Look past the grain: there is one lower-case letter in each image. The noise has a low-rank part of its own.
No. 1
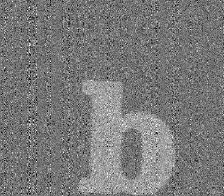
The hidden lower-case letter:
b
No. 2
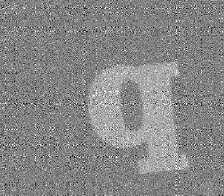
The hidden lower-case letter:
q
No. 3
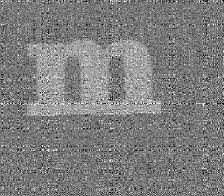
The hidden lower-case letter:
m
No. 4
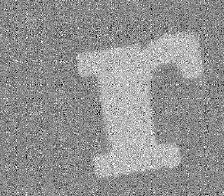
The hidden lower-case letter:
r
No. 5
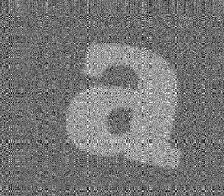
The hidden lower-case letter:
a
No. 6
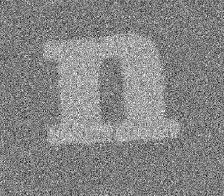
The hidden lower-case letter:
n
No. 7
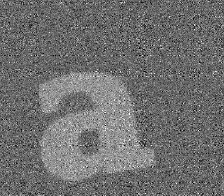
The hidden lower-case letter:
a
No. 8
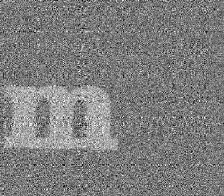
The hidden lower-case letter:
m
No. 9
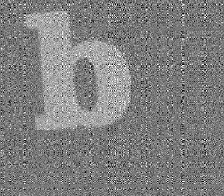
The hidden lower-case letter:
b
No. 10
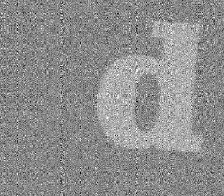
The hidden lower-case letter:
d
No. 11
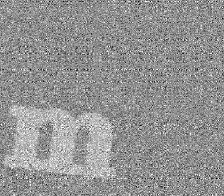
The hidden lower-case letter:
m
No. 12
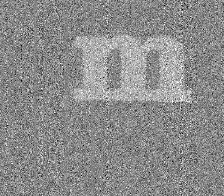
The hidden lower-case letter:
m
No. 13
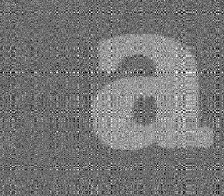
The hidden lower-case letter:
a
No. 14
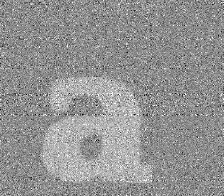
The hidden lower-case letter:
a
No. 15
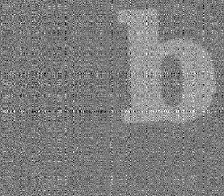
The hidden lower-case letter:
b
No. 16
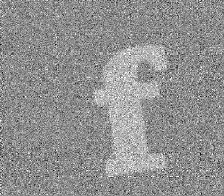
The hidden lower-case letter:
f
